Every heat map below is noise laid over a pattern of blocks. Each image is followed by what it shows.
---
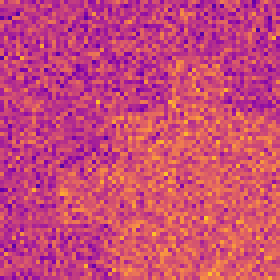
mirrored about the diagonal from the top left
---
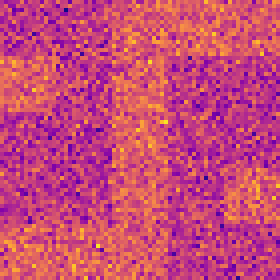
the same after a half turn
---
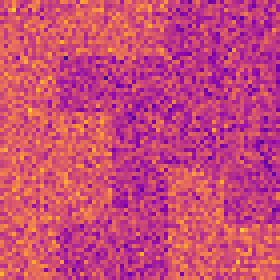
no symmetry
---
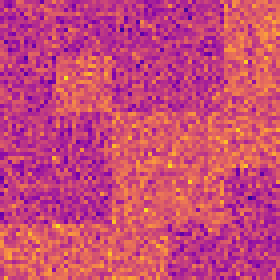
mirrored about the diagonal from the top left
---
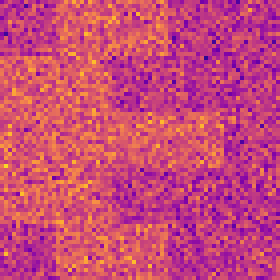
top and bottom mirror each other
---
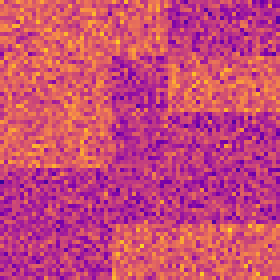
no symmetry
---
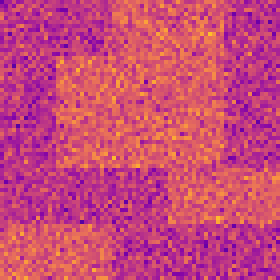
no symmetry
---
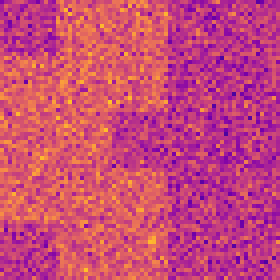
top and bottom mirror each other
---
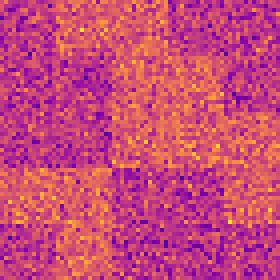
mirrored about the diagonal from the bottom left
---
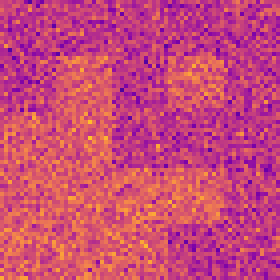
mirrored about the diagonal from the bottom left
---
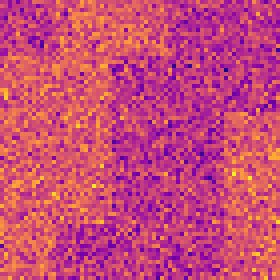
no symmetry
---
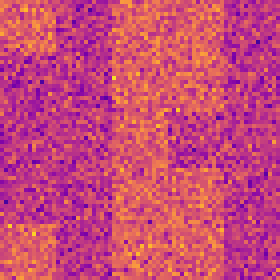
top and bottom mirror each other
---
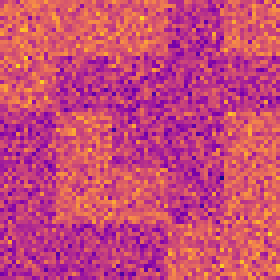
mirrored about the diagonal from the bottom left
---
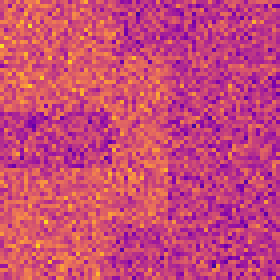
top and bottom mirror each other
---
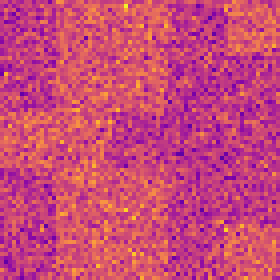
top and bottom mirror each other
